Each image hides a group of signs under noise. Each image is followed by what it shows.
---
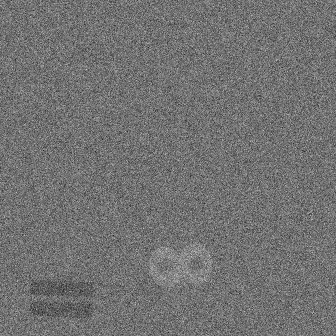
bottom left: dark equals sign; bottom middle: light infinity sign
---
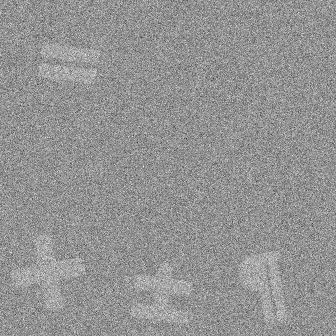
top left: light equals sign; bottom left: light plus sign; bottom middle: light plus-minus sign; bottom right: light pilcrow
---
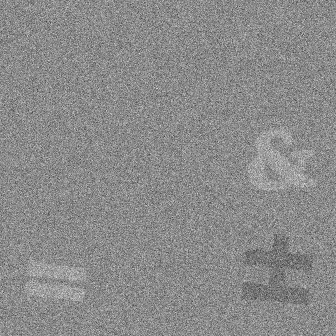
middle right: light ampersand; bottom left: light equals sign; bottom right: dark plus-minus sign
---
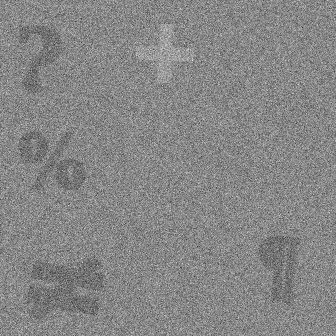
top left: dark question mark; top middle: light plus sign; middle left: dark percent sign; bottom left: dark not-equal sign; bottom right: dark pilcrow
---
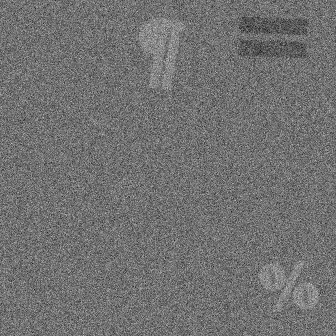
top middle: light pilcrow; top right: dark equals sign; bottom right: light percent sign
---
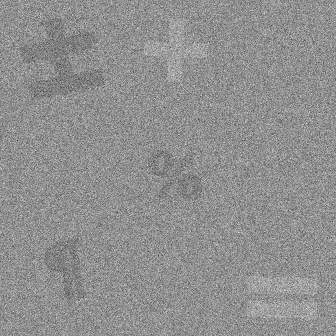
top left: dark plus-minus sign; top middle: light plus sign; centre: dark percent sign; bottom left: dark pilcrow; bottom right: light equals sign
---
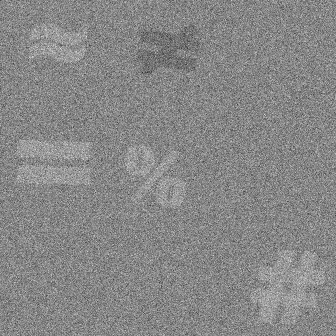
top left: light approximately sign; top middle: dark not-equal sign; middle left: light equals sign; centre: light percent sign; bottom right: light hash sign
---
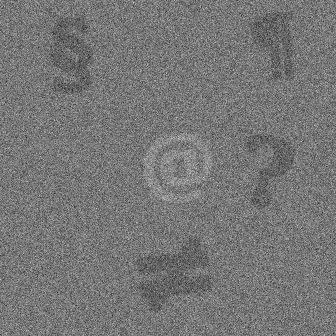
top left: dark section sign; top right: dark pilcrow; centre: light at sign; middle right: dark question mark; bottom middle: dark not-equal sign
